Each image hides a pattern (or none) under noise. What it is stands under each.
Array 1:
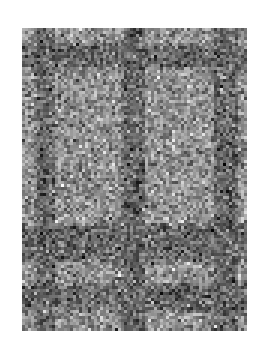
bands of rows crossing bands of columns
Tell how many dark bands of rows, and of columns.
3 and 3
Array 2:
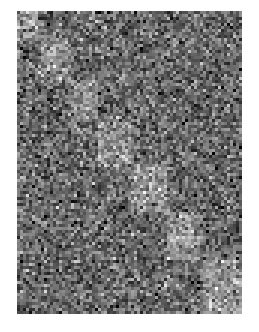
blocks along the diagonal
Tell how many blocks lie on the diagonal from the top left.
7
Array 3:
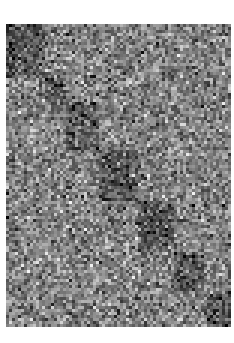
blocks along the diagonal
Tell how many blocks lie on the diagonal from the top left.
7
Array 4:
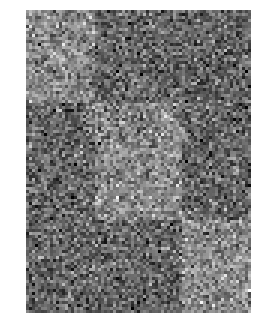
blocks along the diagonal
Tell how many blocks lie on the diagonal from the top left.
3
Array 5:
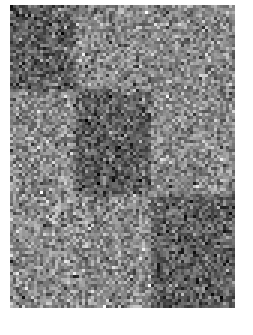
blocks along the diagonal
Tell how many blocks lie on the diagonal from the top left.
3
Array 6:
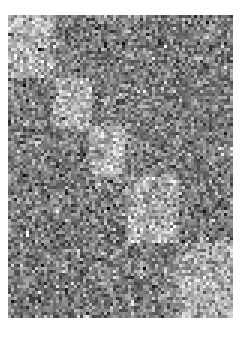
blocks along the diagonal
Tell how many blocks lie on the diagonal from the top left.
5
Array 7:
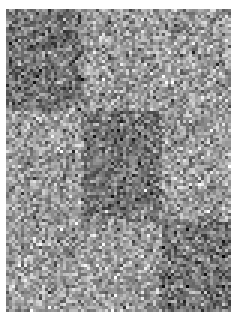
blocks along the diagonal
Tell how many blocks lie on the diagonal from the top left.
3
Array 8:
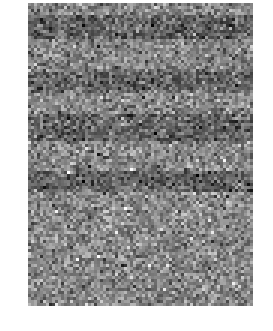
bands of rows
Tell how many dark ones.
4
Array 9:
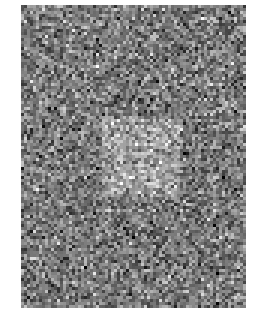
one block
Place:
centre
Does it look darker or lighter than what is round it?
lighter
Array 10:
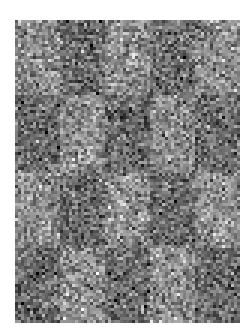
a checkerboard
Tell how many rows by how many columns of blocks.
4 by 5
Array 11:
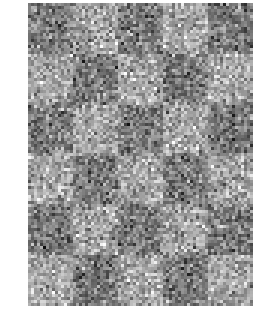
a checkerboard
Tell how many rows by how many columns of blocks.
6 by 5
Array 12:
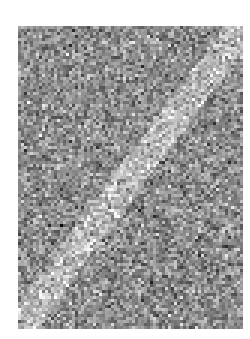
a diagonal band
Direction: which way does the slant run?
bottom left to top right
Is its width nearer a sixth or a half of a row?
a sixth
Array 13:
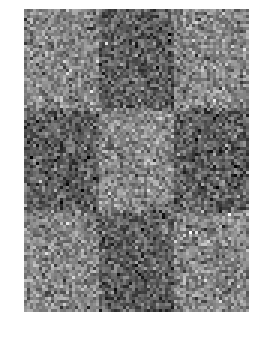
a checkerboard
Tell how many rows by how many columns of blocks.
3 by 3
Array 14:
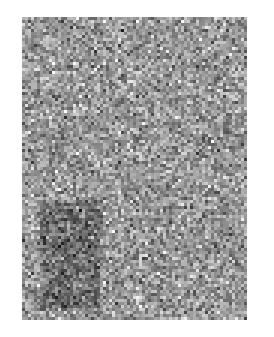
one block
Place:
bottom left
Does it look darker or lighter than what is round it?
darker
